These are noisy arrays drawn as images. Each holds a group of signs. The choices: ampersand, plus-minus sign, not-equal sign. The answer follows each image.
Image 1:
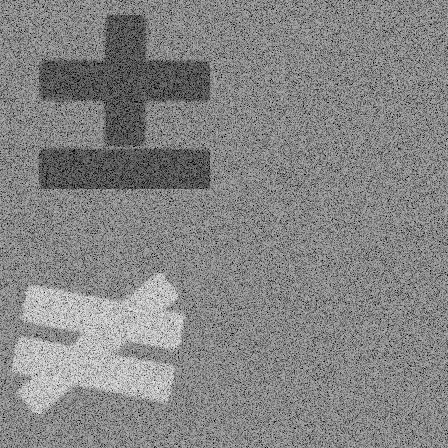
top left: dark plus-minus sign; bottom left: light not-equal sign
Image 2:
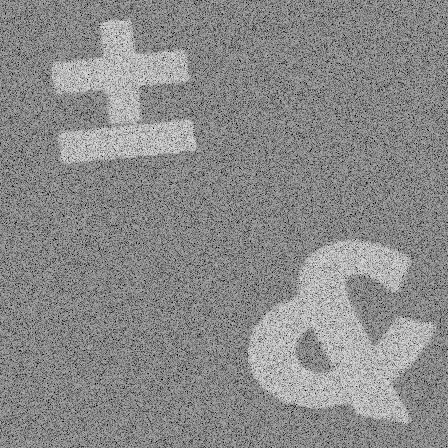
top left: light plus-minus sign; bottom right: light ampersand
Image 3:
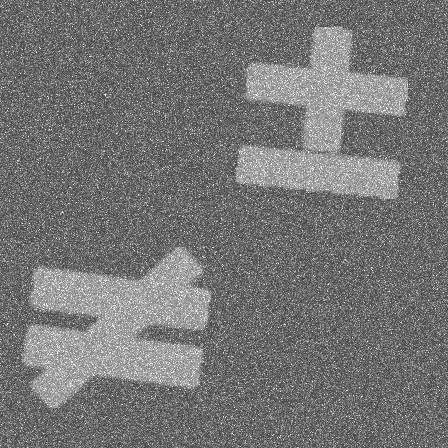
top right: light plus-minus sign; bottom left: light not-equal sign
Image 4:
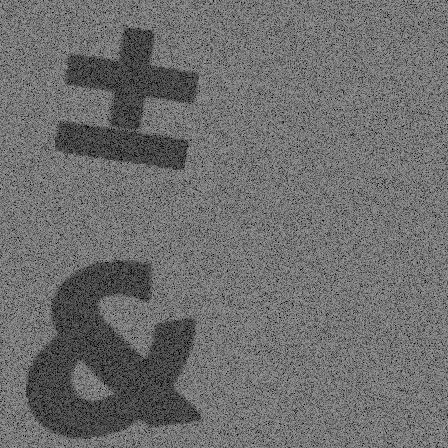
top left: dark plus-minus sign; bottom left: dark ampersand
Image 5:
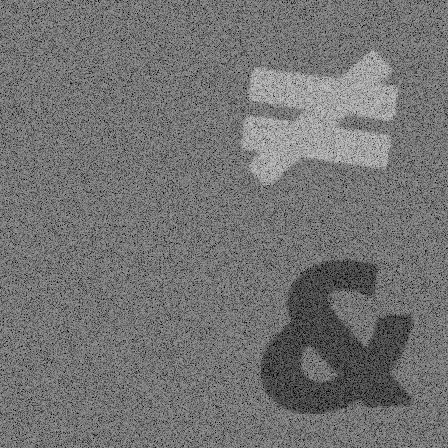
top right: light not-equal sign; bottom right: dark ampersand
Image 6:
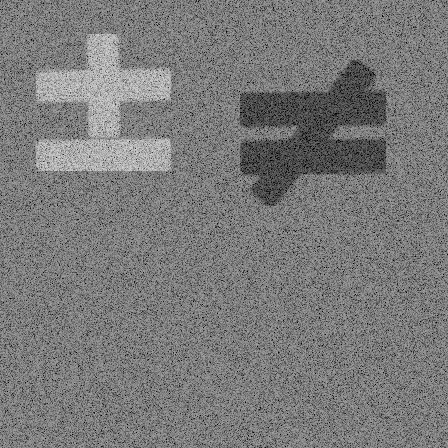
top left: light plus-minus sign; top right: dark not-equal sign
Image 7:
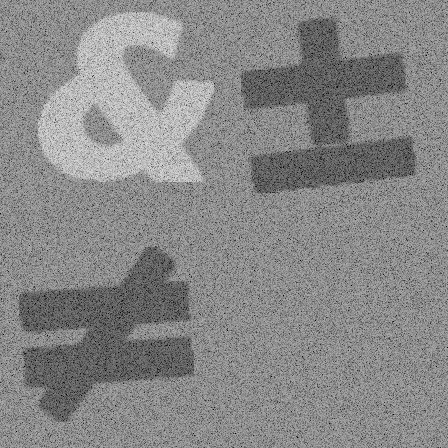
top left: light ampersand; top right: dark plus-minus sign; bottom left: dark not-equal sign
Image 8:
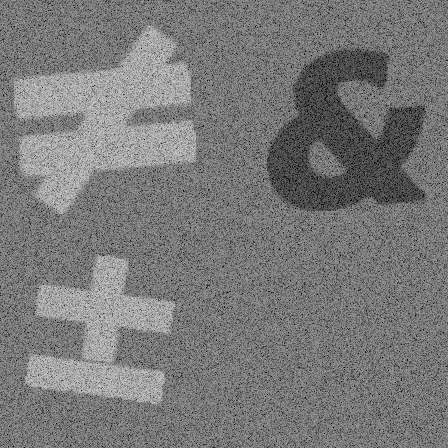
top left: light not-equal sign; top right: dark ampersand; bottom left: light plus-minus sign
